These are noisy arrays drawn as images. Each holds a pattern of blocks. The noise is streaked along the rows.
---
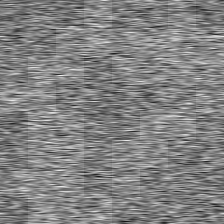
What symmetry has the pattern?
mirrored about the diagonal from the top left
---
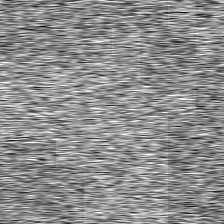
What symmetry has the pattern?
mirrored about the diagonal from the bottom left
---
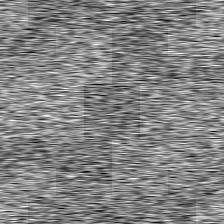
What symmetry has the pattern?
the same after a half turn
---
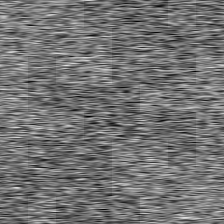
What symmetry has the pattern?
the same after a half turn
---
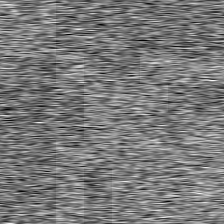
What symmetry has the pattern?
mirrored about the diagonal from the top left
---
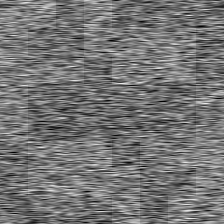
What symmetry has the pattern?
the same after a half turn
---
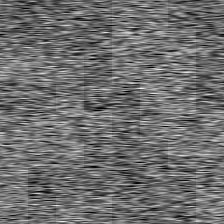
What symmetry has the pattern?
no symmetry
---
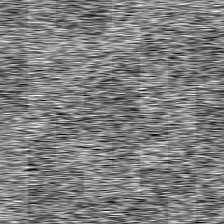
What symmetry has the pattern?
mirrored about the diagonal from the top left
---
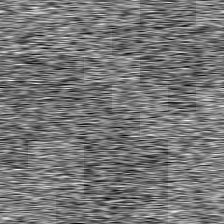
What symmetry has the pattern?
mirrored about the diagonal from the bottom left
